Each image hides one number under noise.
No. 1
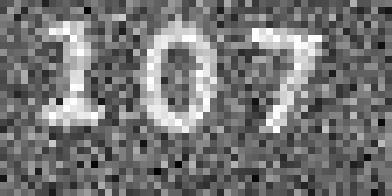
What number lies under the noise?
107
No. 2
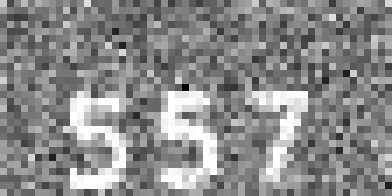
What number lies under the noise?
557
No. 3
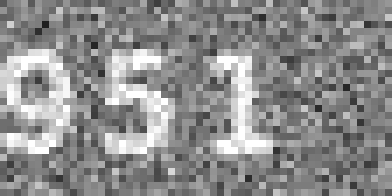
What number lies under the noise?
951
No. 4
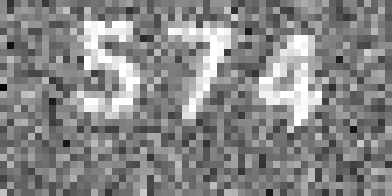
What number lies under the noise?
574
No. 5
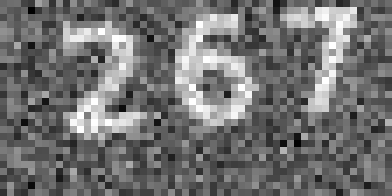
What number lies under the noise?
267
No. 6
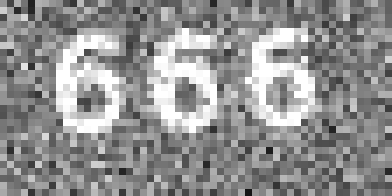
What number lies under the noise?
666
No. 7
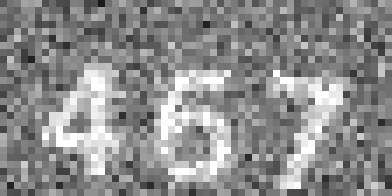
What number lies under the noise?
467
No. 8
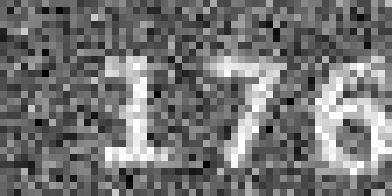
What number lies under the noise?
176
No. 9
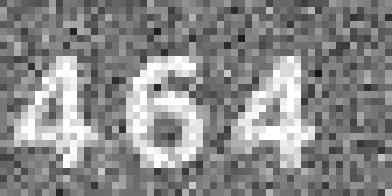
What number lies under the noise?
464
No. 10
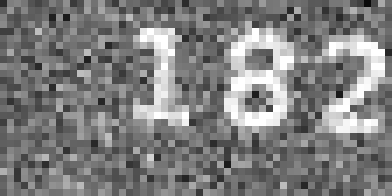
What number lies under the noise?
182
